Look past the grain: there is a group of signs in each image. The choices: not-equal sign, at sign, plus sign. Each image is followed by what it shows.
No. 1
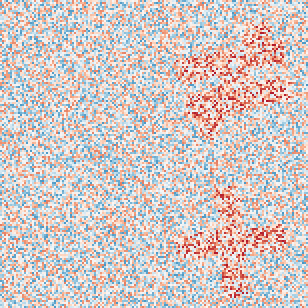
top right: red not-equal sign; bottom right: red plus sign
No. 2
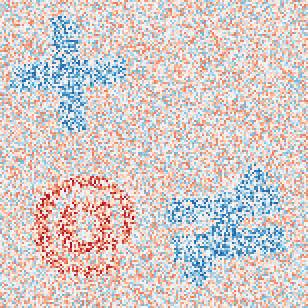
top left: blue plus sign; bottom left: red at sign; bottom right: blue not-equal sign
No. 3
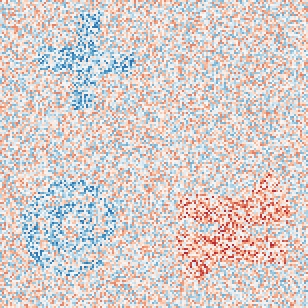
top left: blue plus sign; bottom left: blue at sign; bottom right: red not-equal sign
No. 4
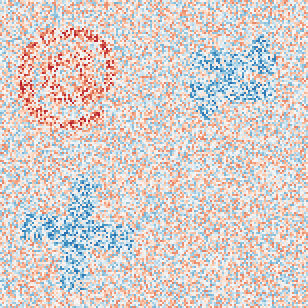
top left: red at sign; top right: blue not-equal sign; bottom left: blue plus sign
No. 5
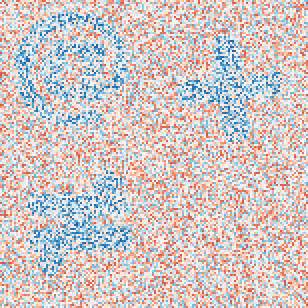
top left: blue at sign; top right: blue plus sign; bottom left: blue not-equal sign
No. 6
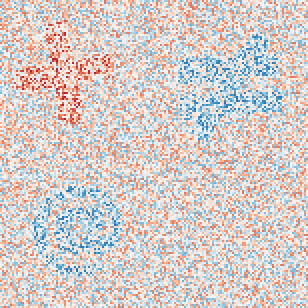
top left: red plus sign; top right: blue not-equal sign; bottom left: blue at sign
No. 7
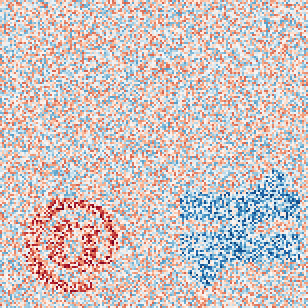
bottom left: red at sign; bottom right: blue not-equal sign
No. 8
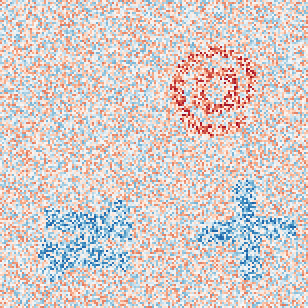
top right: red at sign; bottom left: blue not-equal sign; bottom right: blue plus sign
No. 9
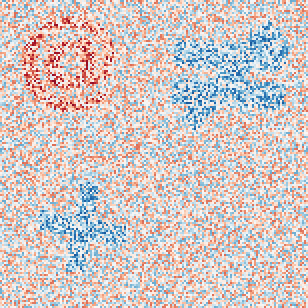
top left: red at sign; top right: blue not-equal sign; bottom left: blue plus sign
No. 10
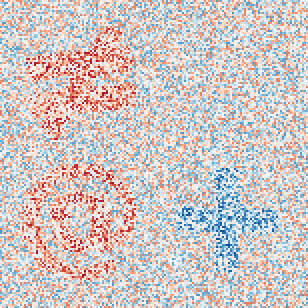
top left: red not-equal sign; bottom left: red at sign; bottom right: blue plus sign
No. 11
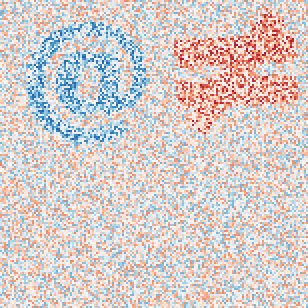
top left: blue at sign; top right: red not-equal sign
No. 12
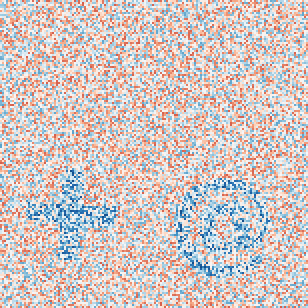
bottom left: blue plus sign; bottom right: blue at sign
